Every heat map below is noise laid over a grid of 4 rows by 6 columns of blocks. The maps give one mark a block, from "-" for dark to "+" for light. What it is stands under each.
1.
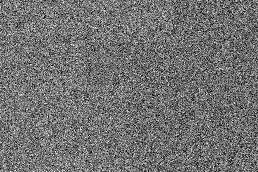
++++--
++----
+++---
+++---
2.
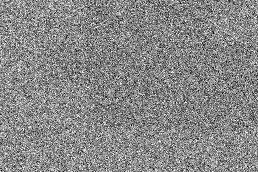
++---+
+-----
++----
++++++
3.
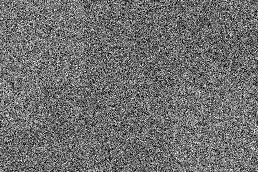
++----
++----
+---++
----++
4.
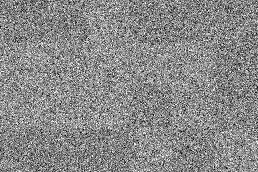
--+---
+++++-
+++-+-
---+-+
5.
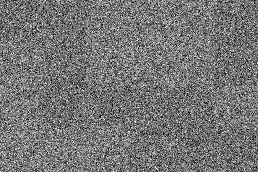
--+++-
+-+++-
+----+
+++---
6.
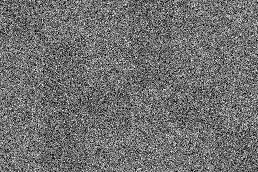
-++-++
+-+-++
+--+-+
+-+++-
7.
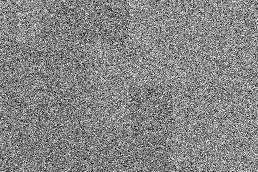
+--+++
--++++
--+-++
----++
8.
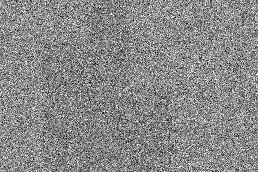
++-+++
+--+++
+---++
+---++
